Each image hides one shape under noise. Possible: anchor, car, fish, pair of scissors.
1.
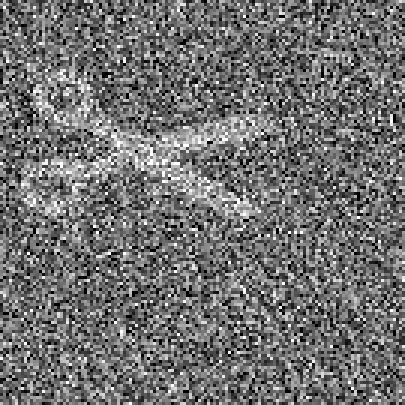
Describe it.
light pair of scissors
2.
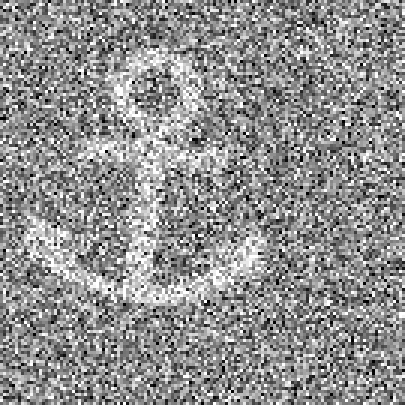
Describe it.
light anchor
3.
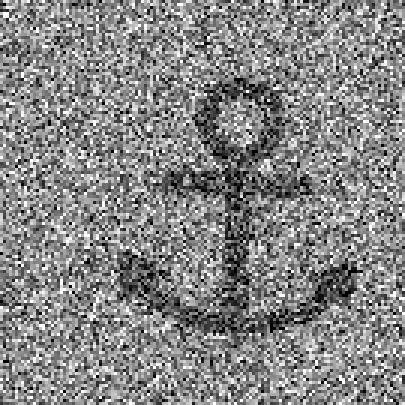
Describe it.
dark anchor
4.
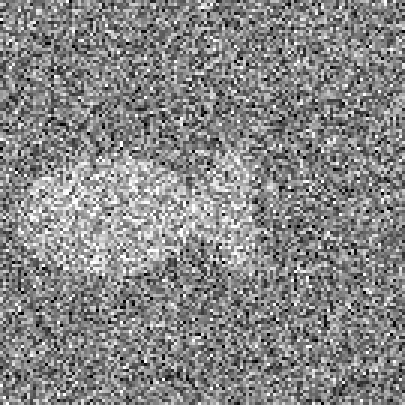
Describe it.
light fish
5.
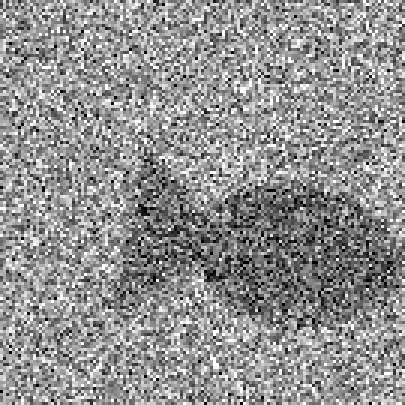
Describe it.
dark fish
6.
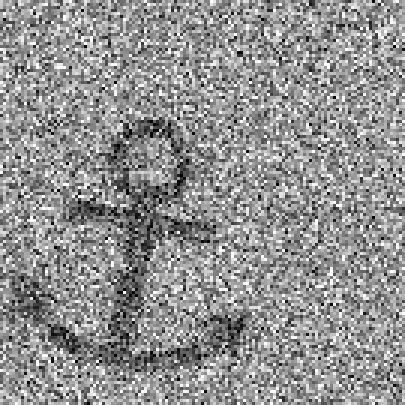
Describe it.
dark anchor
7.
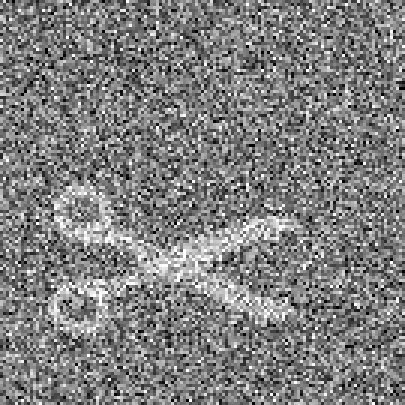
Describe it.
light pair of scissors
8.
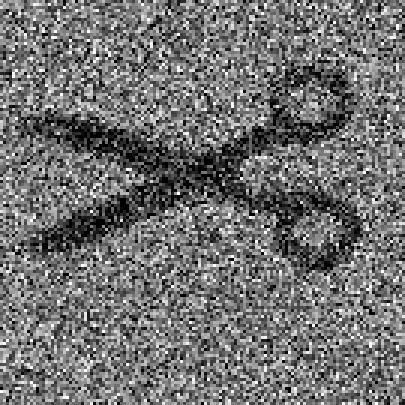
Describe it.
dark pair of scissors
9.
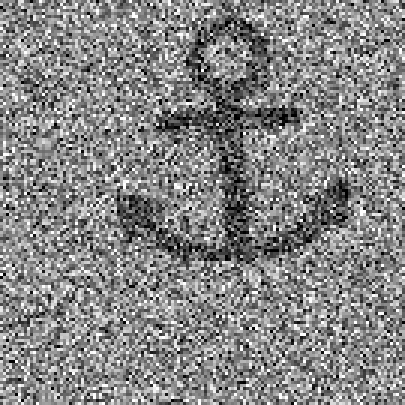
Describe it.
dark anchor
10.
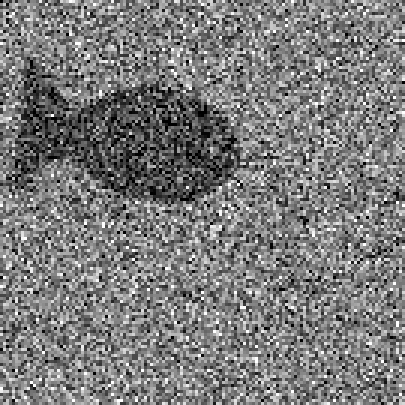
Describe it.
dark fish
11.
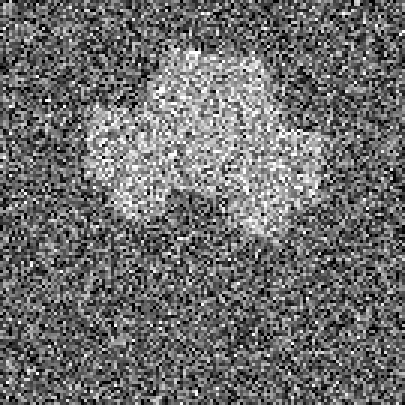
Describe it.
light car
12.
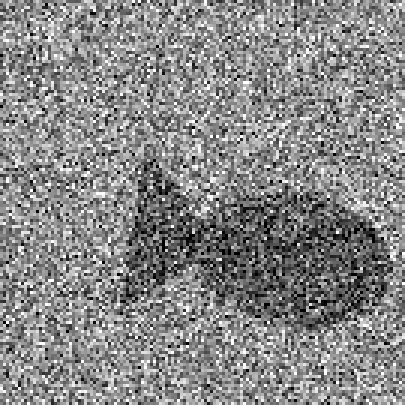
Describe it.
dark fish
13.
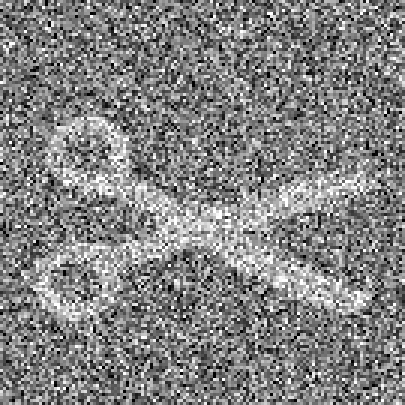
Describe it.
light pair of scissors
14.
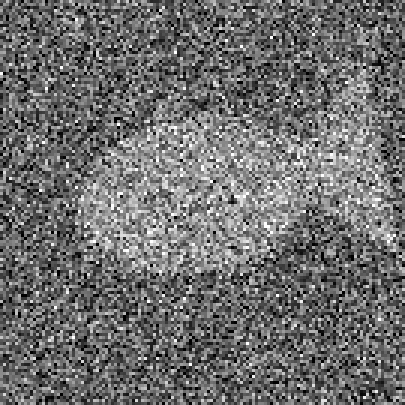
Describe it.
light fish
